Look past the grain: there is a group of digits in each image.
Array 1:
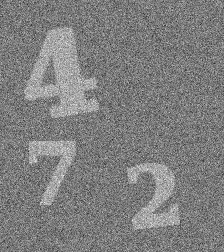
top left: 4; bottom left: 7; bottom right: 2
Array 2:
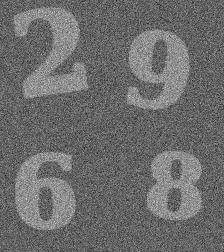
top left: 2; top right: 9; bottom left: 6; bottom right: 8
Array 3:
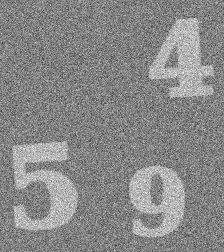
top right: 4; bottom left: 5; bottom right: 9
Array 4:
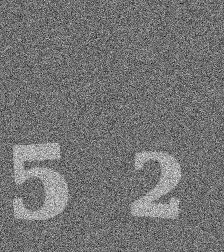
bottom left: 5; bottom right: 2
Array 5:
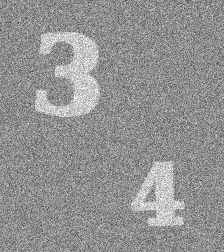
top left: 3; bottom right: 4
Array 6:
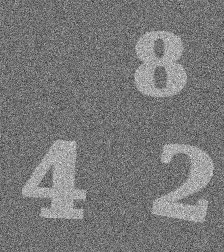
top right: 8; bottom left: 4; bottom right: 2
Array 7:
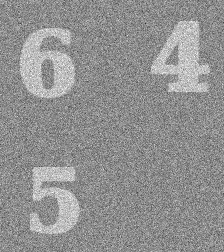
top left: 6; top right: 4; bottom left: 5
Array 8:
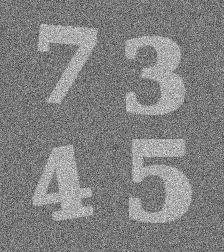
top left: 7; top right: 3; bottom left: 4; bottom right: 5
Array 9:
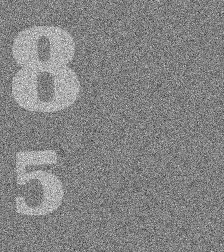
top left: 8; bottom left: 5
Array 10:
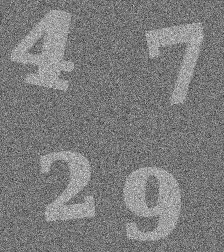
top left: 4; top right: 7; bottom left: 2; bottom right: 9
